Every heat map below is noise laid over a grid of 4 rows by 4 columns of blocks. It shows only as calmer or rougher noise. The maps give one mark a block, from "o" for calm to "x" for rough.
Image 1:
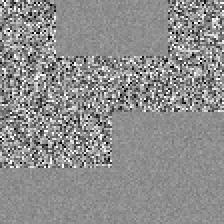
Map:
xoox
xxxx
xxoo
oooo
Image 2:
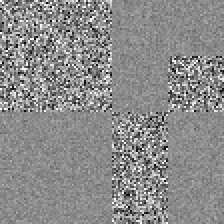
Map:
xxoo
xxox
ooxo
ooxo
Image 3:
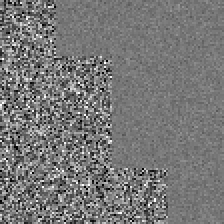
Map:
xooo
xxoo
xxoo
xxxo
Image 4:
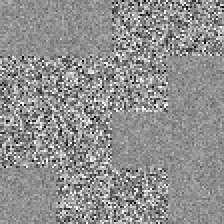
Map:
ooxx
xxxo
xxoo
oxxo
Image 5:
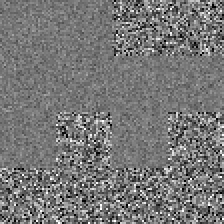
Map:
ooxx
oooo
oxox
xxxx
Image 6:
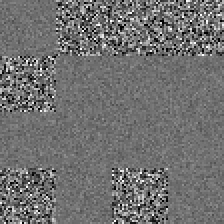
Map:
oxxx
xooo
oooo
xoxo
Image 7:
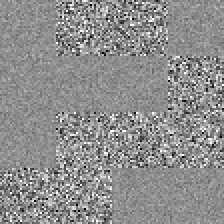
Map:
oxxo
ooox
oxxx
xxoo
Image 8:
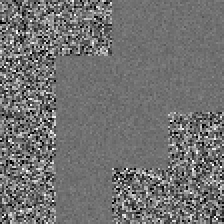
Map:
xxoo
xooo
xoox
xoxx
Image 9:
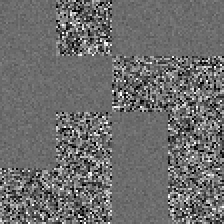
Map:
oxoo
ooxx
oxox
xxox
